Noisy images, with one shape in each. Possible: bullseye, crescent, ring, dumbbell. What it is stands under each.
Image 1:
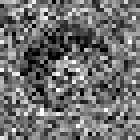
crescent
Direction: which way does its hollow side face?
down and right
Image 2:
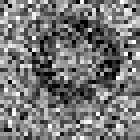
ring
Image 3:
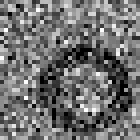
ring
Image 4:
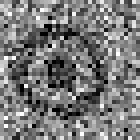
bullseye
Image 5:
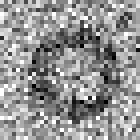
ring
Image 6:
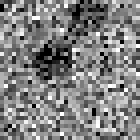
dumbbell
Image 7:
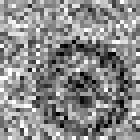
bullseye
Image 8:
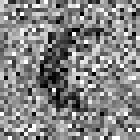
crescent
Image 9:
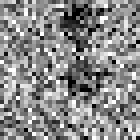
dumbbell
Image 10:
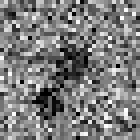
dumbbell
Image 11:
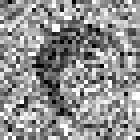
crescent
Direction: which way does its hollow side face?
down and right
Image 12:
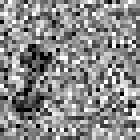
dumbbell
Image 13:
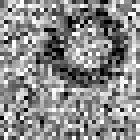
ring
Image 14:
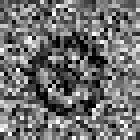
bullseye
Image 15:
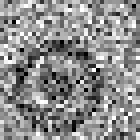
bullseye
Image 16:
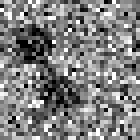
dumbbell
